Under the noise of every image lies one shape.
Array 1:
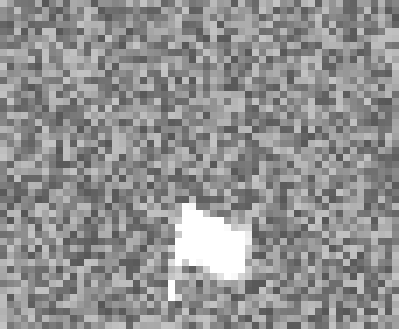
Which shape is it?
flag
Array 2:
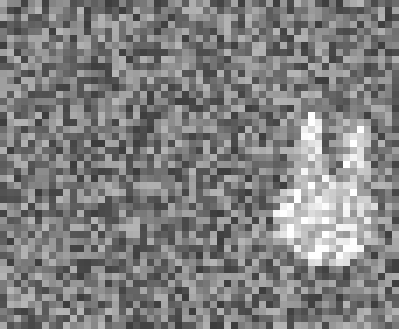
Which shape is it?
rabbit's head
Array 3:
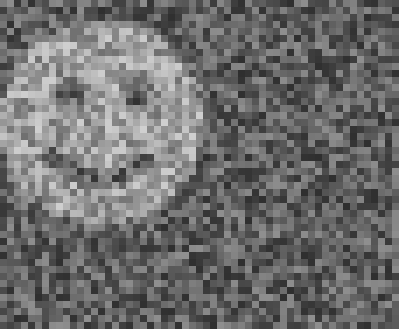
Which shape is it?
smiling face
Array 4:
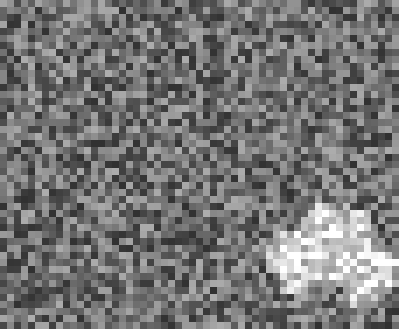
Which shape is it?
car
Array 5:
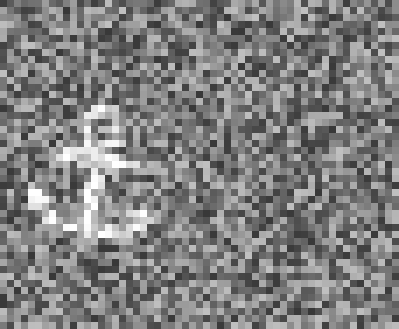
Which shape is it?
anchor
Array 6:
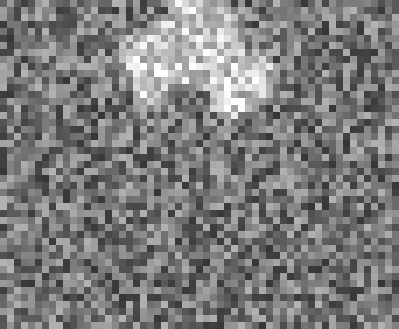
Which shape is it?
car
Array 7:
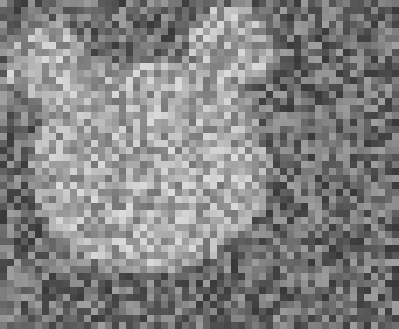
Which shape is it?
bear's head
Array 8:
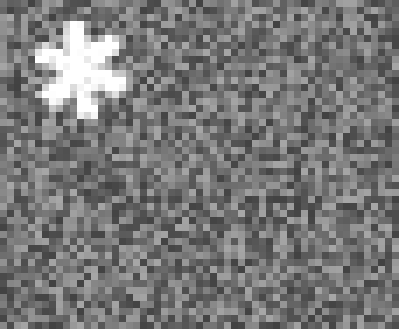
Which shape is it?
asterisk
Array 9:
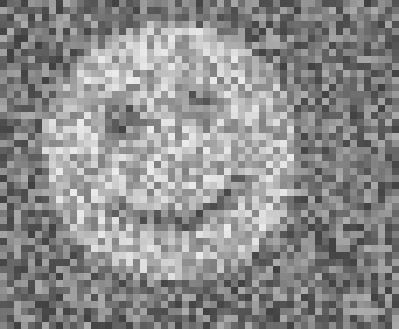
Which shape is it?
smiling face
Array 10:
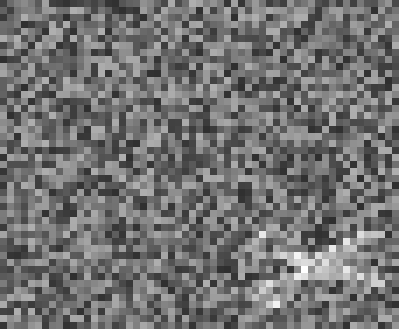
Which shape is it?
pair of scissors
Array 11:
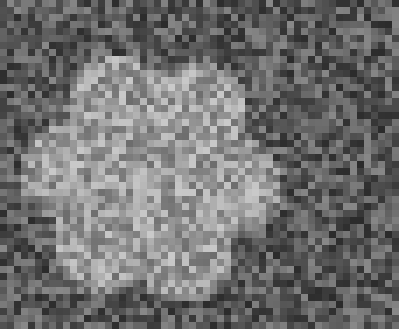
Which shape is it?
flower
